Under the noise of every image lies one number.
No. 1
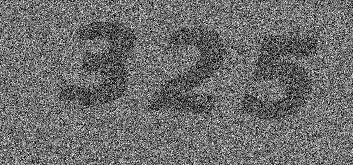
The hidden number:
325
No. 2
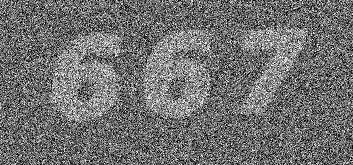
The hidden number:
667
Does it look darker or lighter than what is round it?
lighter
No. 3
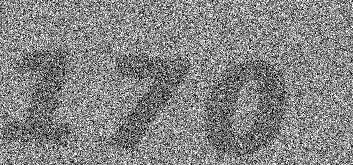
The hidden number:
170
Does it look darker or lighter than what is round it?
darker
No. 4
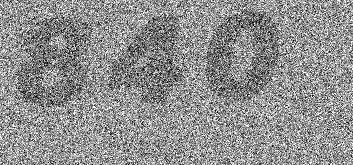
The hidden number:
840
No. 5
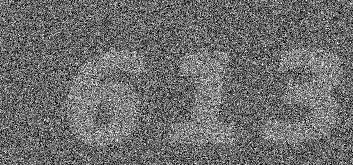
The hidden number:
613
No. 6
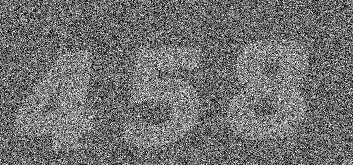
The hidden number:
458
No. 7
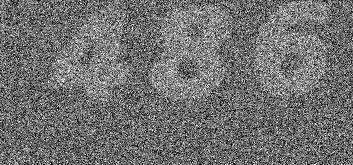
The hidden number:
486
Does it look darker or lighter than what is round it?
lighter
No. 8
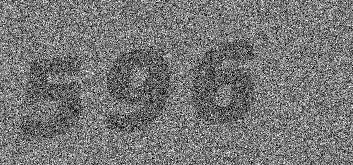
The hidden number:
596
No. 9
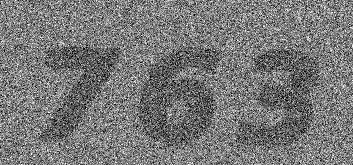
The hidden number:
763
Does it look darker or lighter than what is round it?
darker
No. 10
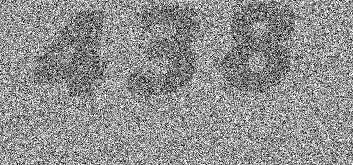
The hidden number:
438
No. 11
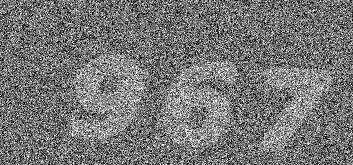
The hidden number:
967
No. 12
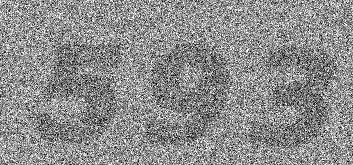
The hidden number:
593
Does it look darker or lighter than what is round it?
darker
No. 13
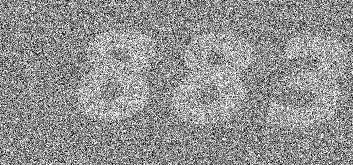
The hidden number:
883
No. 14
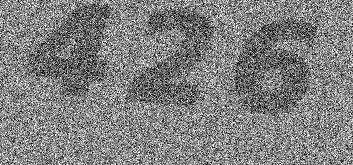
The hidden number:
426
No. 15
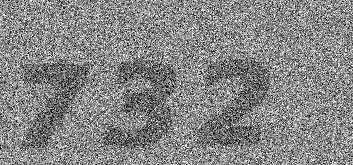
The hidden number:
732
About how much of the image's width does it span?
two thirds
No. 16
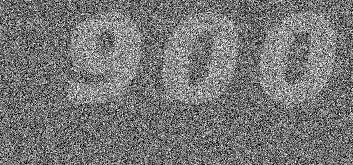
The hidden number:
900
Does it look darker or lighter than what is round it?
lighter
